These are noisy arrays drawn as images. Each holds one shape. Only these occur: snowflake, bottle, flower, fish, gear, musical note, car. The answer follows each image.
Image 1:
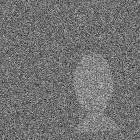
fish
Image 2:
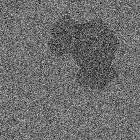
car
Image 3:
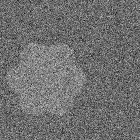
flower
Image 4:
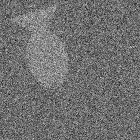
fish
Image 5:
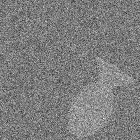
fish
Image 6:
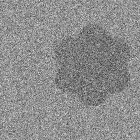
flower
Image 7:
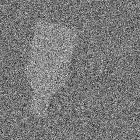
bottle
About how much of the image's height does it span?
two thirds
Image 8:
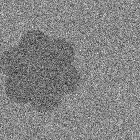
flower
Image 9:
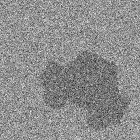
car
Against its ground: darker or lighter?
darker
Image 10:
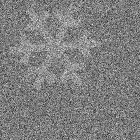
snowflake
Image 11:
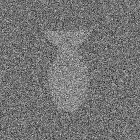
fish
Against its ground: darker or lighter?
lighter
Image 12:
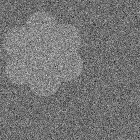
flower
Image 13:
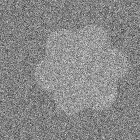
flower
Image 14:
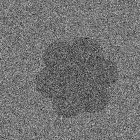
flower
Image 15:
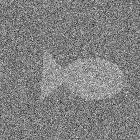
fish
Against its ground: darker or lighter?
lighter
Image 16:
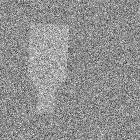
bottle
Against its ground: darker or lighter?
lighter
